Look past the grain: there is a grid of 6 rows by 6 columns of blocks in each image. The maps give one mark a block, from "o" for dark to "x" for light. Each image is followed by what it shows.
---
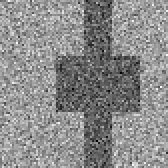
x x x o x x
x x x o x x
x x o o o x
x x o o o x
x x x o x x
x x x o x x
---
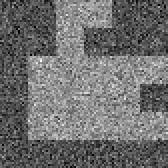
o o x x o o
o o x o o o
o x x x x x
o x x x x o
o x x x x x
o o o o o o
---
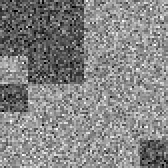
o o o x x x
o o o x x x
x o o x x x
o x x x x x
x x x x x x
x x x x x o
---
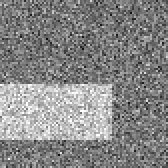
o o o o o o
o o o o o o
o o o o o o
x x x x o o
x x x x o o
o o o o o o
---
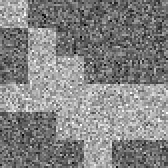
x o o o o o
o x o o o o
o x x o o o
x x x x x x
o o x x x x
o o o x o o
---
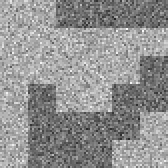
x x o o o o
x x x x x x
x x x x x o
x o x x o o
x o o o o x
x o o o x x
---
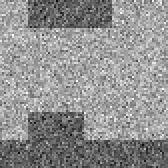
x o o o x x
x x x x x x
x x x x x x
x x x x x x
x o o x x x
o o o o o o
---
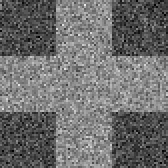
o o x x o o
o o x x o o
x x x x x x
x x x x x x
o o x x o o
o o x x o o
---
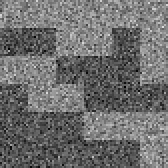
x x x x x x
o o x x o x
x x o o o x
o x x o o o
o o o x x x
o o o o o x
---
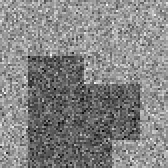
x x x x x x
x x x x x x
x o o x x x
x o o o o x
x o o o o x
x o o o x x
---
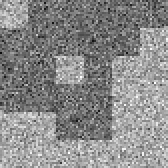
x o o o o o
o o o o o x
o o x o x x
o o o o x x
x x o o x x
x x x x x x
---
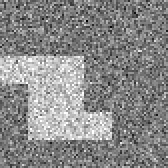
o o o o o o
o o o o o o
x x x o o o
o x x o o o
o x x x o o
o o o o o o
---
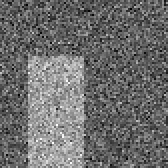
o o o o o o
o o o o o o
o x x o o o
o x x o o o
o x x o o o
o x x o o o
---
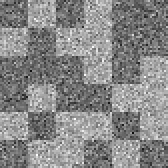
o x o x o o
x o x x o o
o o o x o x
o x o o x x
x o x x o x
o x x o x o
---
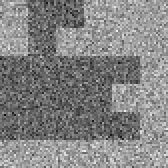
x o o x x x
x o x x x x
o o o o o x
o o o o x x
o o o o o x
x x x x x x
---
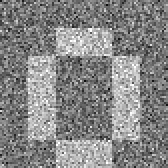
o o o o o o
o o x x o o
o x o o x o
o x o o x o
o x o o x o
o o x x o o
